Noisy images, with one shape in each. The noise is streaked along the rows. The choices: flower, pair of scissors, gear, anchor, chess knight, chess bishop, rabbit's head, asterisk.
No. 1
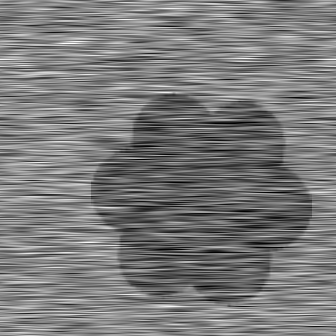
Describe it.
dark flower
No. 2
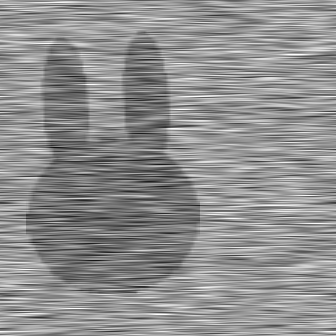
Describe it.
dark rabbit's head
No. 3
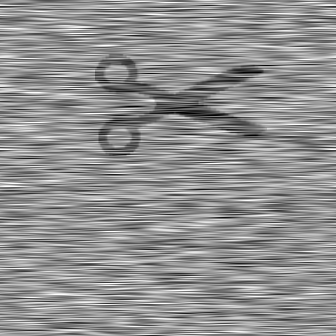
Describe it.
dark pair of scissors
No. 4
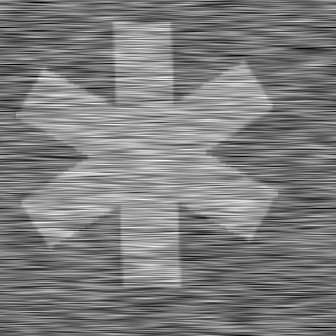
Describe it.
light asterisk
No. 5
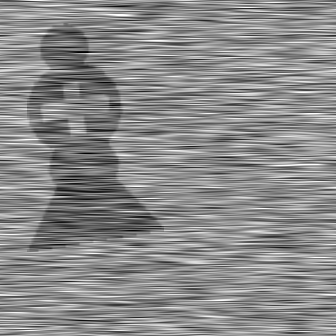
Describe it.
dark chess bishop
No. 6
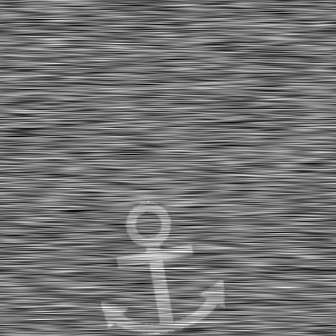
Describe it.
light anchor, bottom middle
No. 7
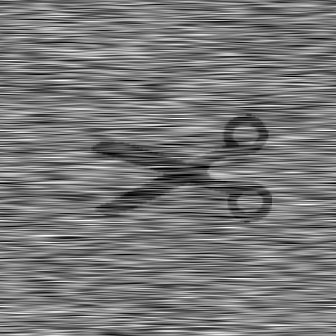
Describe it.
dark pair of scissors
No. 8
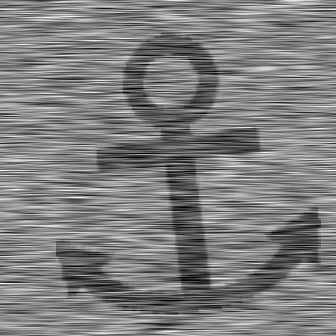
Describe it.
dark anchor
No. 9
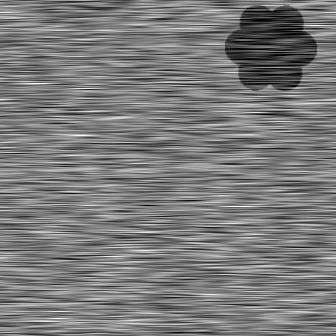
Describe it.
dark flower, top right
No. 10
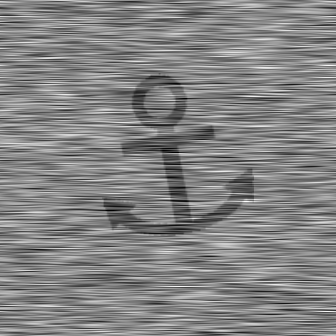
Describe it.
dark anchor
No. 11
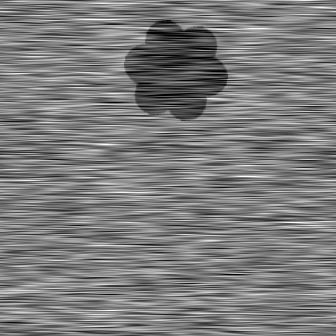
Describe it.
dark flower, top middle
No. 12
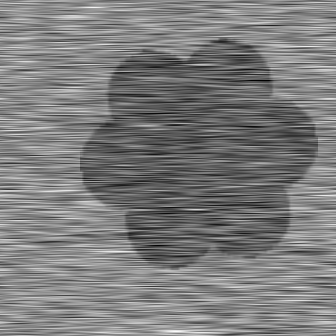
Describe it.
dark flower
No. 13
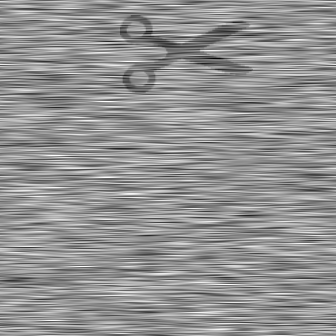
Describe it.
dark pair of scissors, top middle
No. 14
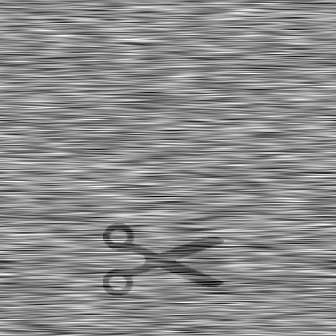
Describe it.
dark pair of scissors, bottom middle
